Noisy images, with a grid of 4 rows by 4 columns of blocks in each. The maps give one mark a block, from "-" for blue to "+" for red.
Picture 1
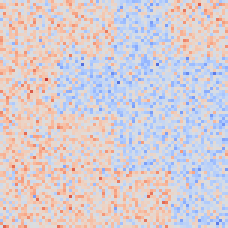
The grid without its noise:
++-+
+---
++--
+++-
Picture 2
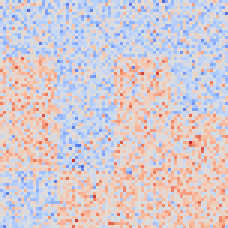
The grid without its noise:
----
+-+-
+-++
-+++
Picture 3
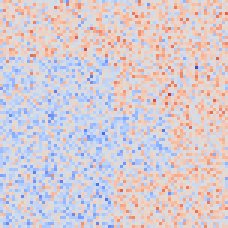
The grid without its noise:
++++
--++
---+
--++
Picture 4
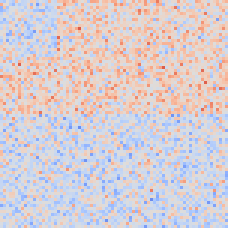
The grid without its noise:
-+++
++++
----
----
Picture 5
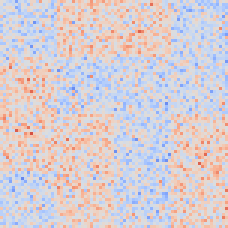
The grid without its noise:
-++-
+---
++-+
-+-+
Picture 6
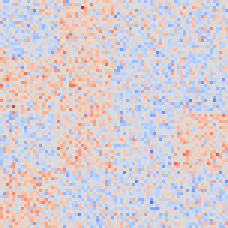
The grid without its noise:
-+--
++--
-+-+
+---
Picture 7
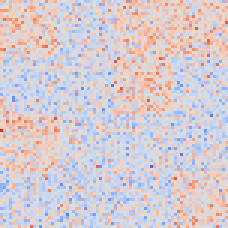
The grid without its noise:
+-++
--+-
+---
---+
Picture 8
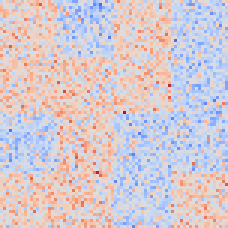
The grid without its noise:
+-+-
+++-
-+--
++-+
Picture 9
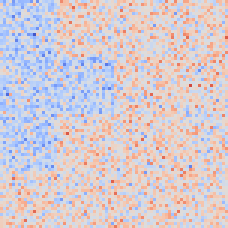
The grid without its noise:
-+++
--++
-+++
++++
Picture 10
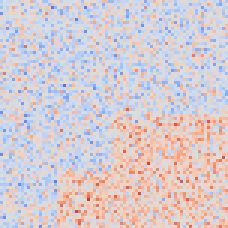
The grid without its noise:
----
----
--++
-+++
